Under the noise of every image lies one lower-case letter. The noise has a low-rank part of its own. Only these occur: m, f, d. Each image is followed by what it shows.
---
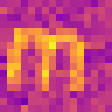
light m
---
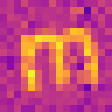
light m
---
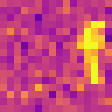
light f
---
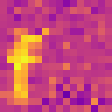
light f
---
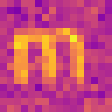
light m
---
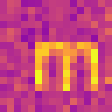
light m
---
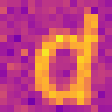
light d
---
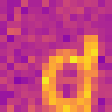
light d
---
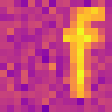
light f
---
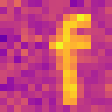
light f
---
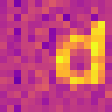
light d
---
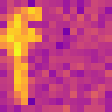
light f
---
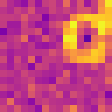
light d
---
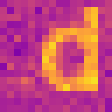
light d
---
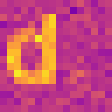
light d
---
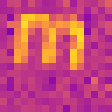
light m
